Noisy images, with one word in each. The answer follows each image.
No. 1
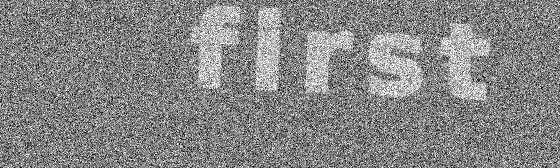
first
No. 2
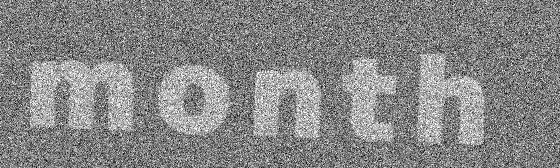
month
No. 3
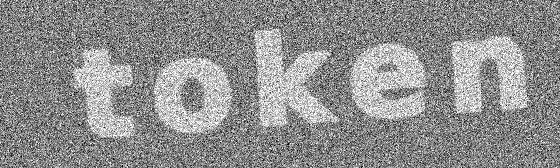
token
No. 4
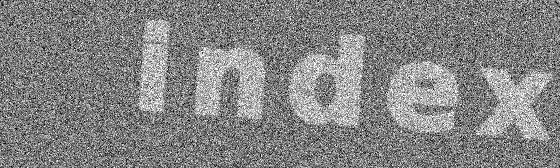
index
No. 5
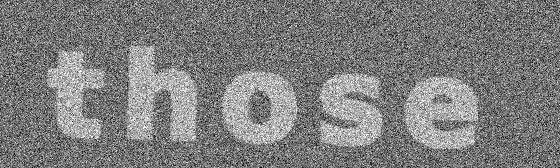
those
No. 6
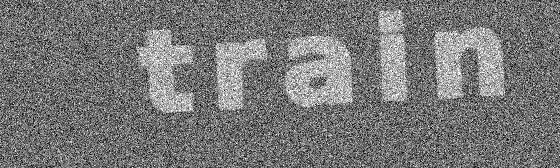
train
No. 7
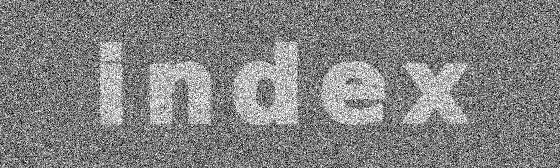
index
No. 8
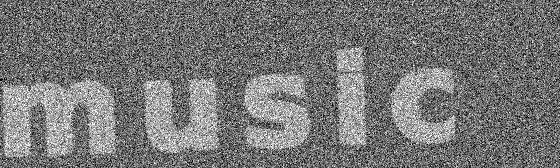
music
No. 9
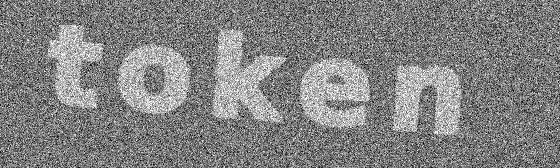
token
